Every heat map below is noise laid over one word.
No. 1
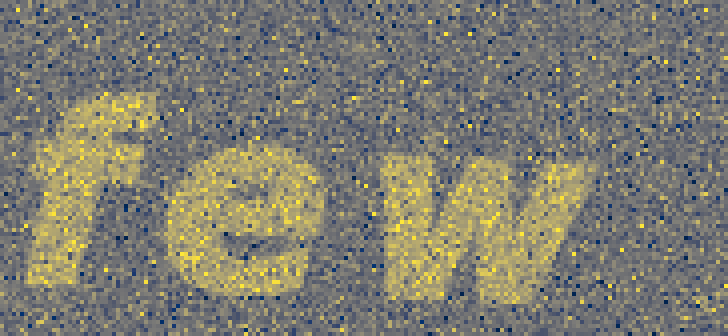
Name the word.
few
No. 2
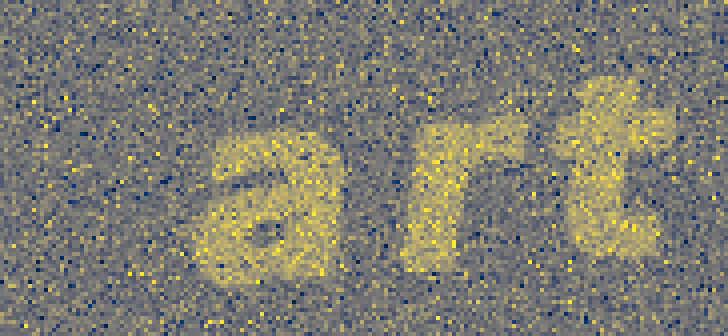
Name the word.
art
